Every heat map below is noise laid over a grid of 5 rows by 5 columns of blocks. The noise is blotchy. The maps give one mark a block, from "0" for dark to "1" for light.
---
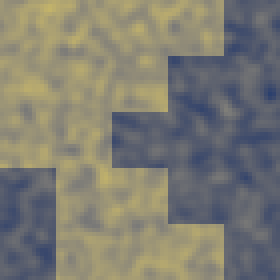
11110
11100
11000
01100
01110
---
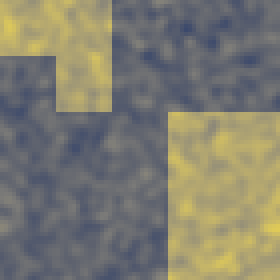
11000
01000
00011
00011
00011
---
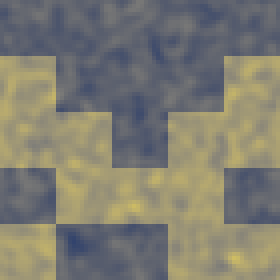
00000
10001
11011
01110
10011
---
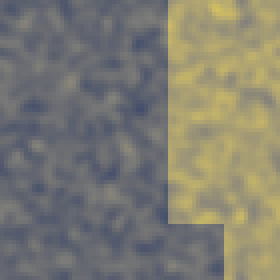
00011
00011
00011
00011
00001
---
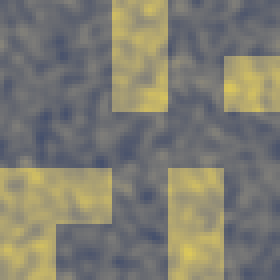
00100
00101
00000
11010
10010
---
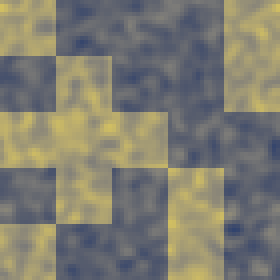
10001
01001
11100
01010
10010
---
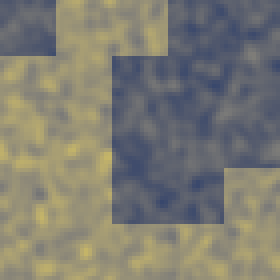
01100
11000
11000
11001
11111
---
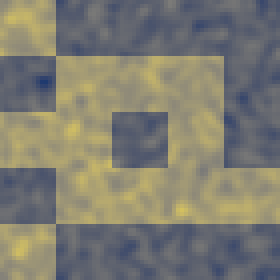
10000
01110
11010
01111
10000
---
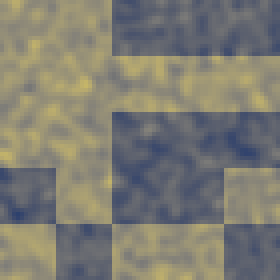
11000
11111
11000
01001
10110
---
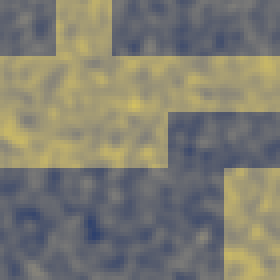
01000
11111
11100
00001
00001
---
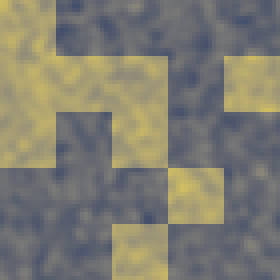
10000
11101
10100
00010
00100
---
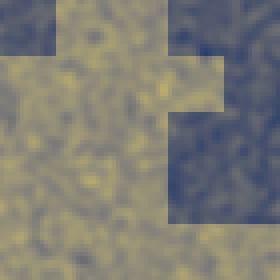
01100
11110
11100
11100
11111
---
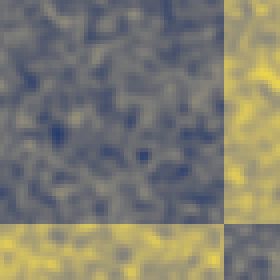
00001
00001
00001
00001
11110
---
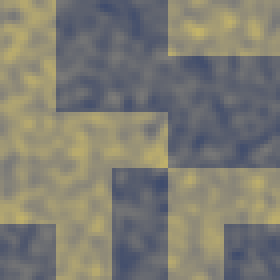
10011
10000
11100
11011
01010
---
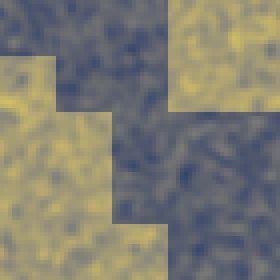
00011
10011
11000
11000
11100
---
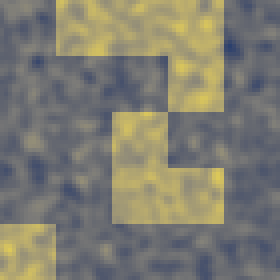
01110
00010
00100
00110
10000
